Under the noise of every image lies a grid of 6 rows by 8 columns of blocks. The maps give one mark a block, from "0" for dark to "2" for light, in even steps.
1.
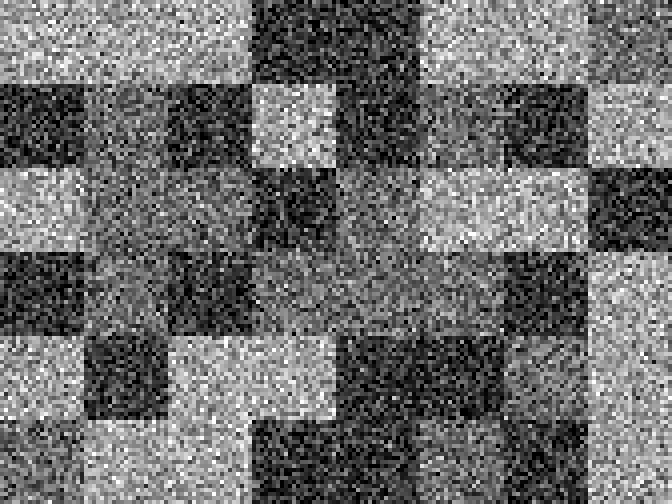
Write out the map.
22200221
01020102
21101220
01011102
20220012
12200102
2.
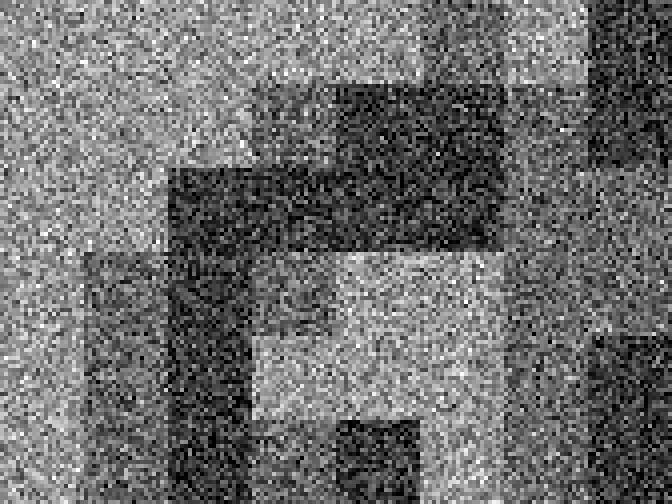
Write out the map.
22222120
22210010
22000011
21012211
21022210
21010210
